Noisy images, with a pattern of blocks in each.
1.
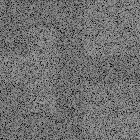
top and bottom mirror each other
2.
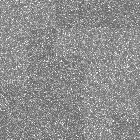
no symmetry
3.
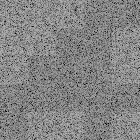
mirrored about the diagonal from the top left
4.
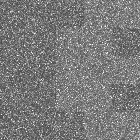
top and bottom mirror each other
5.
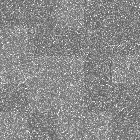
mirrored about the diagonal from the bottom left
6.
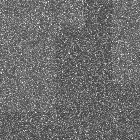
no symmetry
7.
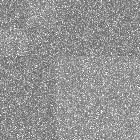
mirrored about the diagonal from the top left
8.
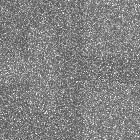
top and bottom mirror each other
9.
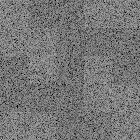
the same after a half turn
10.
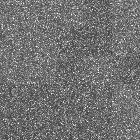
no symmetry
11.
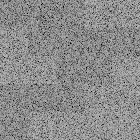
no symmetry
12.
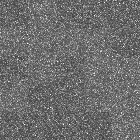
no symmetry
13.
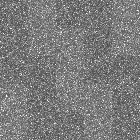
the same after a half turn
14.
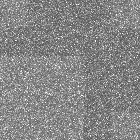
mirrored about the diagonal from the bottom left
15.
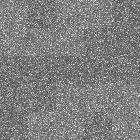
the same after a half turn
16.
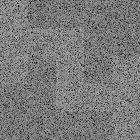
the same after a half turn
